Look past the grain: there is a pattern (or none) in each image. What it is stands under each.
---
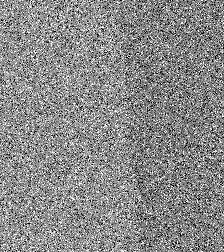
a sharp edge
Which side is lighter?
left
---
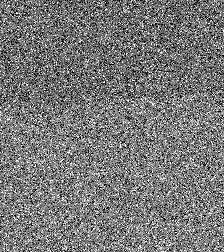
a sharp edge
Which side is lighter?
bottom
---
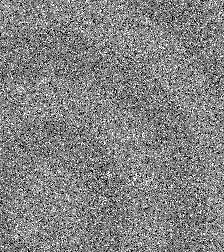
rings round one point
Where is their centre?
bottom left
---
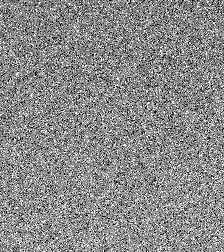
a smooth slope
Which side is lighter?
bottom
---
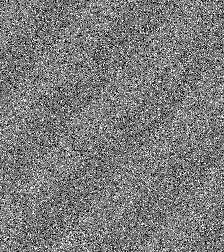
diagonal stripes
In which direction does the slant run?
bottom left to top right
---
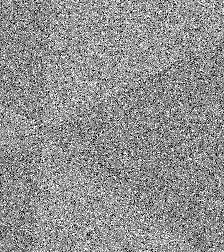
spokes from one point
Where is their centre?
middle left
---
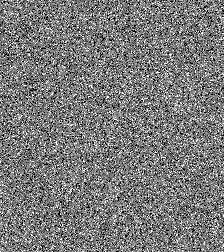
only noise
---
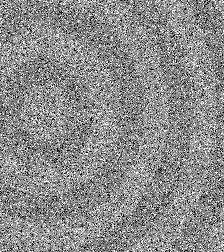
rings round one point
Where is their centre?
middle left
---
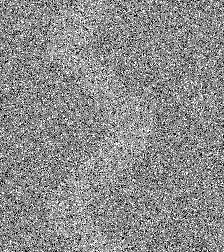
a wavy band
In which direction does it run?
top to bottom
